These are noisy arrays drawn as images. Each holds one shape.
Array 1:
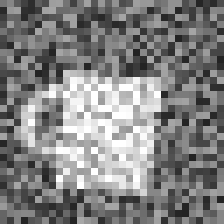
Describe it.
light cup
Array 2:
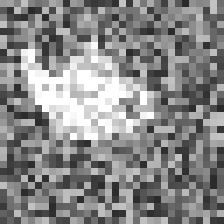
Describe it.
light teapot
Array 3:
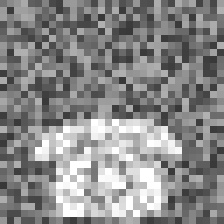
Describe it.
light telephone
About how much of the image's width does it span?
two thirds
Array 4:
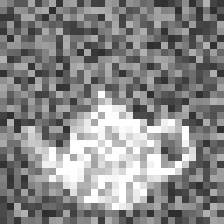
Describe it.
light teapot
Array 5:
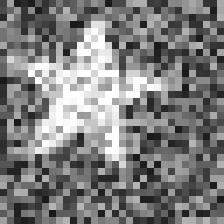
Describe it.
light star
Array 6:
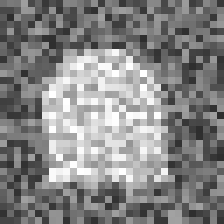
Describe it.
light ghost
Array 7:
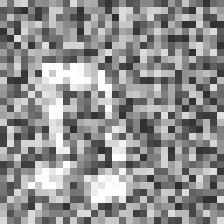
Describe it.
light pair of musical notes
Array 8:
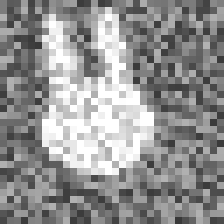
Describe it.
light rabbit's head
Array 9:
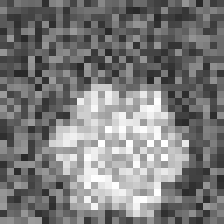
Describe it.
light flower
